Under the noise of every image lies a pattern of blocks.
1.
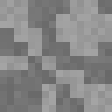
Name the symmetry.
mirrored about the diagonal from the bottom left
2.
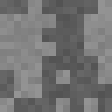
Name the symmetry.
no symmetry
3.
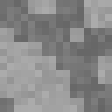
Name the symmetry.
mirrored about the diagonal from the bottom left
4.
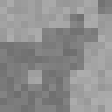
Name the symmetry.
mirrored about the diagonal from the bottom left
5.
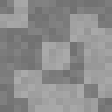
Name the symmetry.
mirrored about the diagonal from the top left
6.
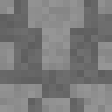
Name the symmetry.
left and right mirror each other
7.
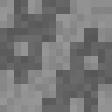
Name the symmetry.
the same after a half turn
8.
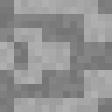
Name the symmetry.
top and bottom mirror each other
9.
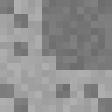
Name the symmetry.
mirrored about the diagonal from the bottom left
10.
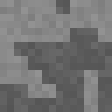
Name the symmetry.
no symmetry
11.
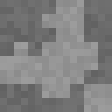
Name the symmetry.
mirrored about the diagonal from the top left
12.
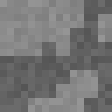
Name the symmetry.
no symmetry
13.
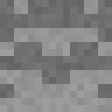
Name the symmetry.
left and right mirror each other
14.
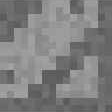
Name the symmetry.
mirrored about the diagonal from the top left
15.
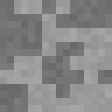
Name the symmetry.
no symmetry
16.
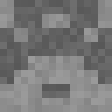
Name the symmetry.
left and right mirror each other
